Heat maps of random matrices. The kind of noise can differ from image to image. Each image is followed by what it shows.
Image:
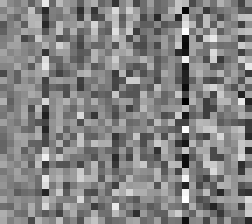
columns of uneven size
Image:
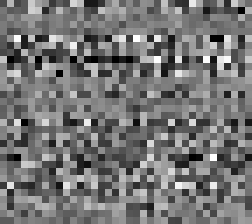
rows of uneven size
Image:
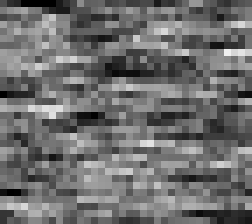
streaked along the rows
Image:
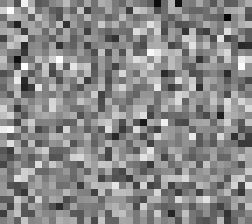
low rank plus noise
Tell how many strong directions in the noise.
five to eight
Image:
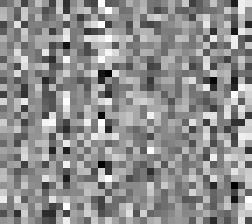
columns of uneven size
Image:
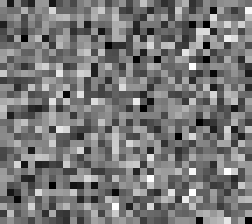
independent entries
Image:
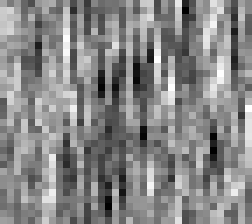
streaked along the columns
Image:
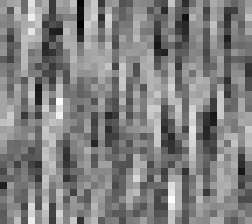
streaked along the columns
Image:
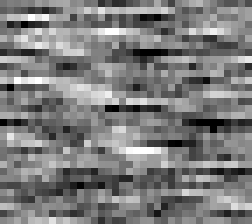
streaked along the rows
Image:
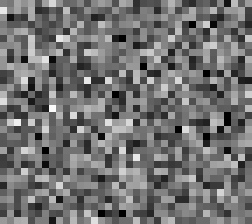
independent entries
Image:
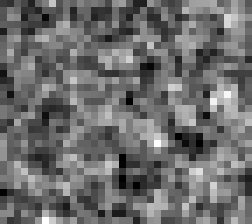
blotchy
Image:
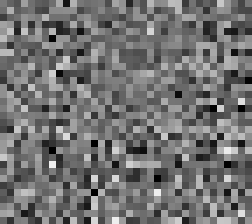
low rank plus noise
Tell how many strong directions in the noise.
three or four
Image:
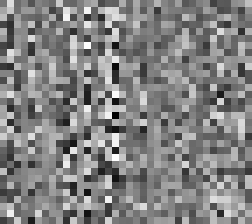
columns of uneven size
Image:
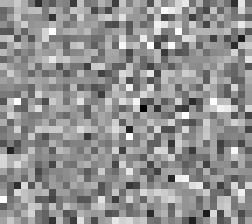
low rank plus noise
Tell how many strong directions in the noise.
five to eight
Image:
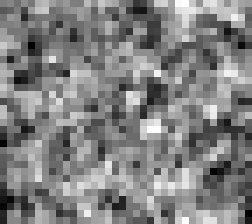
blotchy
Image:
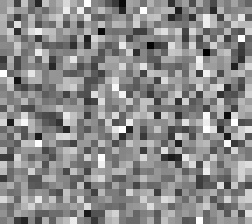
low rank plus noise
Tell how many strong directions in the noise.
five to eight
